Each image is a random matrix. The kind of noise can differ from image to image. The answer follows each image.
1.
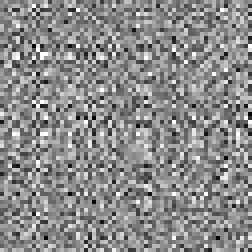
low rank plus noise
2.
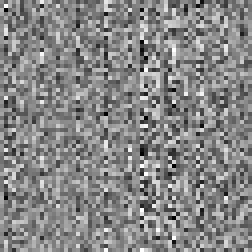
columns of uneven size
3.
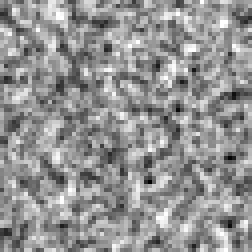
blotchy
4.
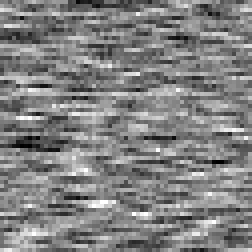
streaked along the rows
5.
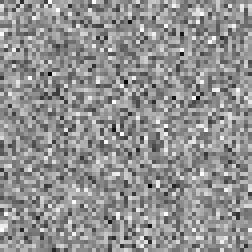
independent entries
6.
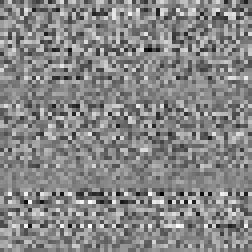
rows of uneven size
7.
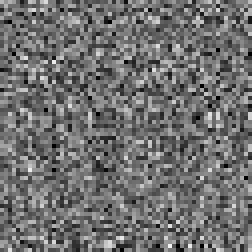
low rank plus noise
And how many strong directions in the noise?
three or four
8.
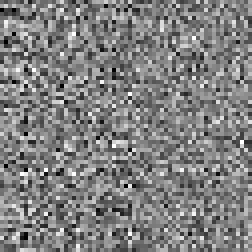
low rank plus noise
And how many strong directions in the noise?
three or four
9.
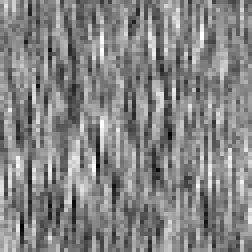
streaked along the columns
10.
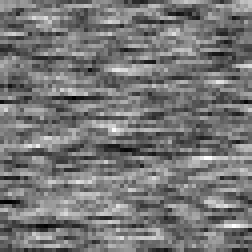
streaked along the rows
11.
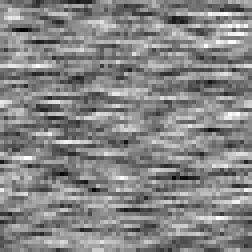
streaked along the rows
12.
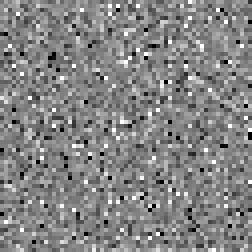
heavy tails
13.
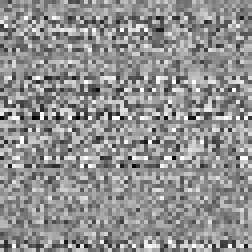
rows of uneven size
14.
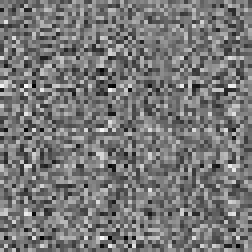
low rank plus noise
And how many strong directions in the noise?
two
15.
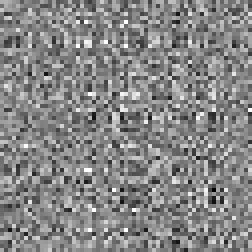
low rank plus noise
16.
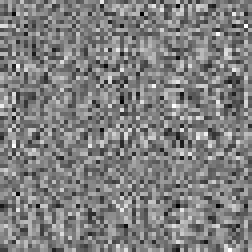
low rank plus noise
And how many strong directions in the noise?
three or four
